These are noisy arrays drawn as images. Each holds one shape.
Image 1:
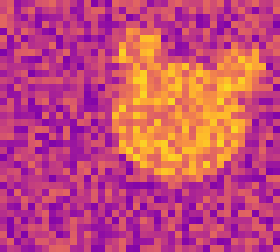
bear's head
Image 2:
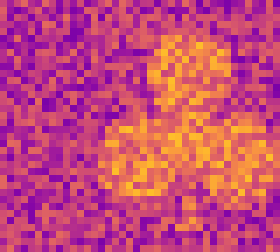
club
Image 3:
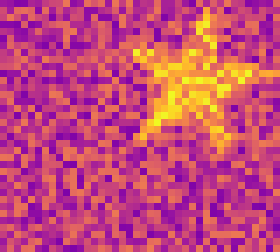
star
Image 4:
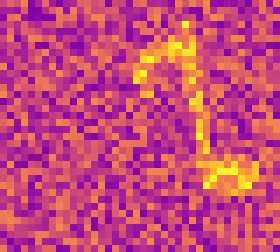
musical note
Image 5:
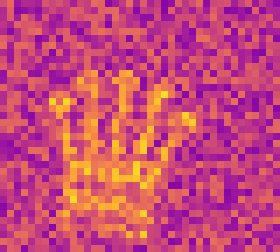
chess queen
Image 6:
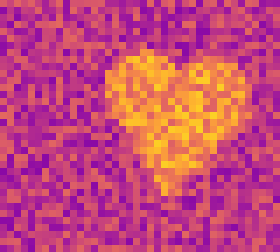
heart
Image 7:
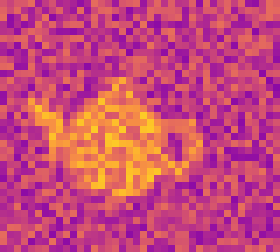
teapot
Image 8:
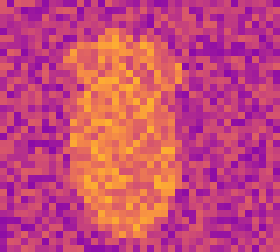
footprint
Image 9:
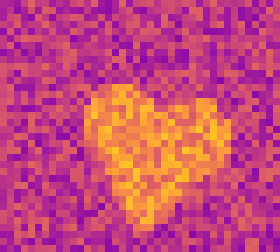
heart
